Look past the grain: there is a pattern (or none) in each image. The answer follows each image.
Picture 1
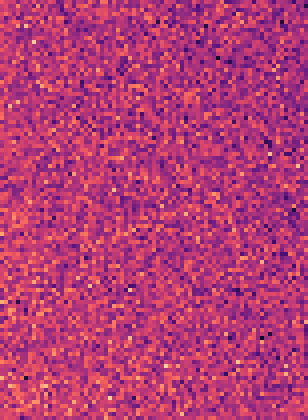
a smooth slope
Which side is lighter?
bottom left
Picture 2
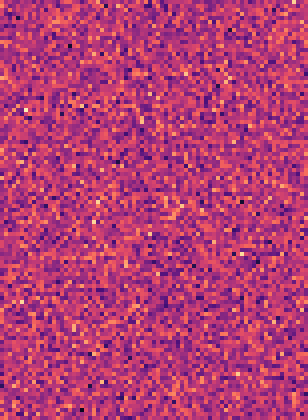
only noise
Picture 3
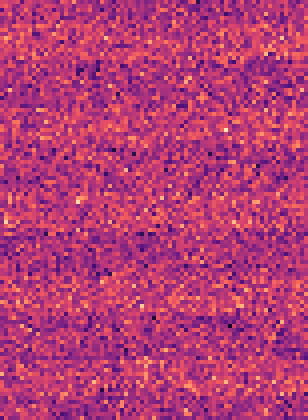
horizontal stripes
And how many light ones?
5
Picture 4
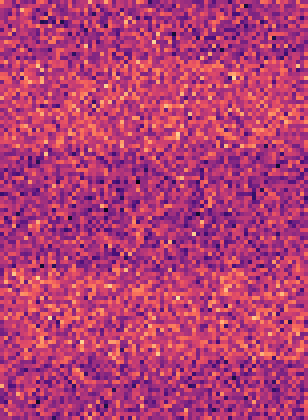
horizontal stripes
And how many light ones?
2
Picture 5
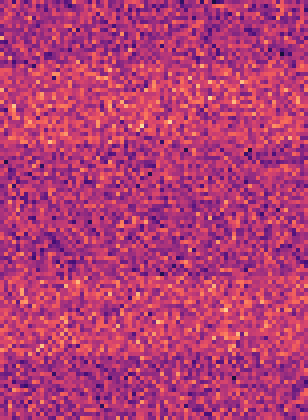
horizontal stripes
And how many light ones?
2
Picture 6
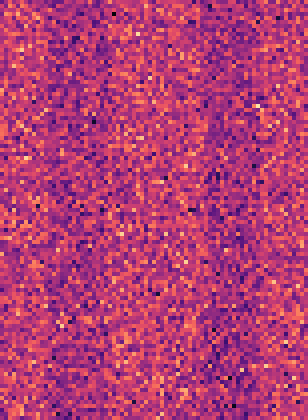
vertical stripes
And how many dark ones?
2
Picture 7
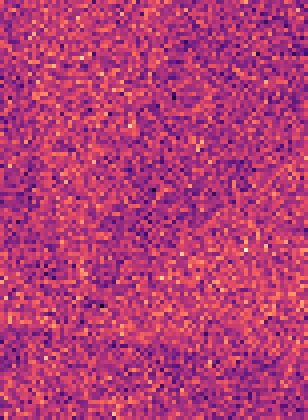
spokes from one point
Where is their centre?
bottom left
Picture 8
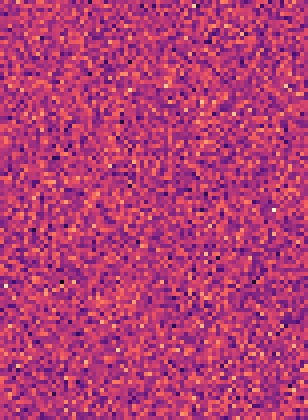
only noise
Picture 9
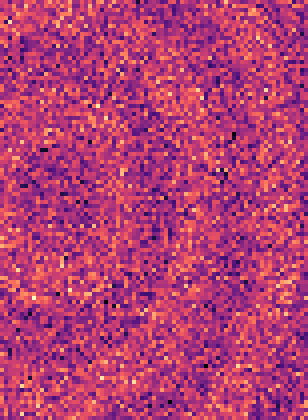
rings round one point
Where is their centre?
middle left
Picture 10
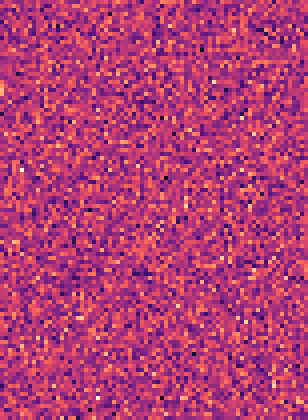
only noise
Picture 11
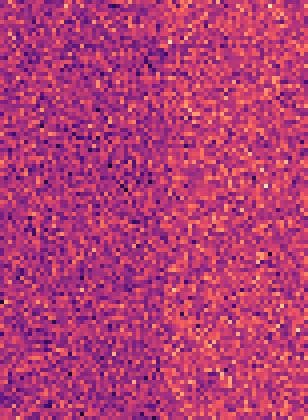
a sharp edge
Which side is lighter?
right
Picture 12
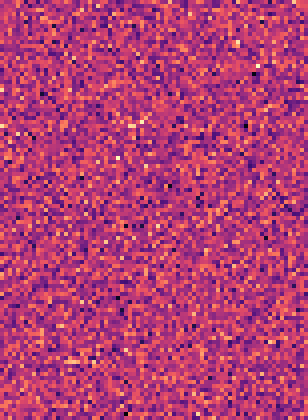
only noise
